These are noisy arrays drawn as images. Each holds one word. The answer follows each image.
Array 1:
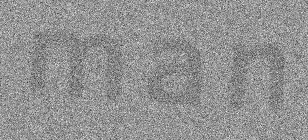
man
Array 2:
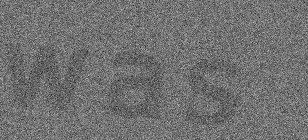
was
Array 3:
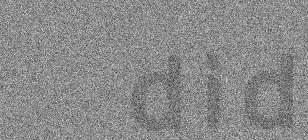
did
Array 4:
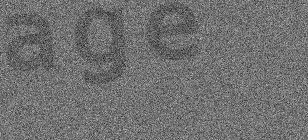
age
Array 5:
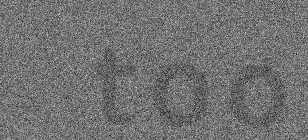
too
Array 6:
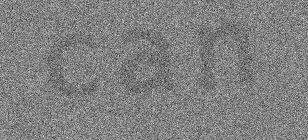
can
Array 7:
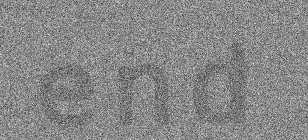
end
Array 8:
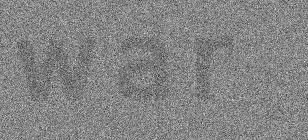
war
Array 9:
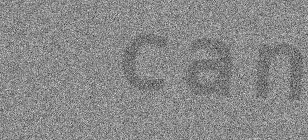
can
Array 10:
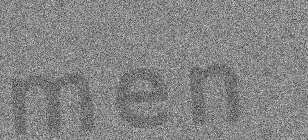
men
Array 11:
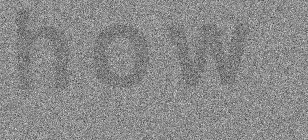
how
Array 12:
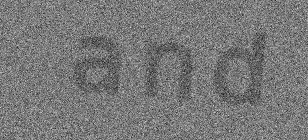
and
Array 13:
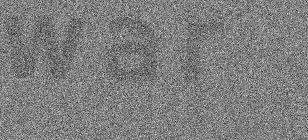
war
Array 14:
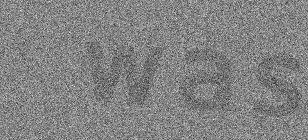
was
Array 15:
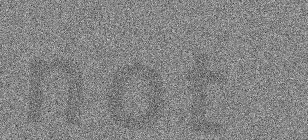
not
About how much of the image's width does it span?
two thirds
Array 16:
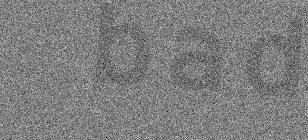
bad
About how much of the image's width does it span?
two thirds
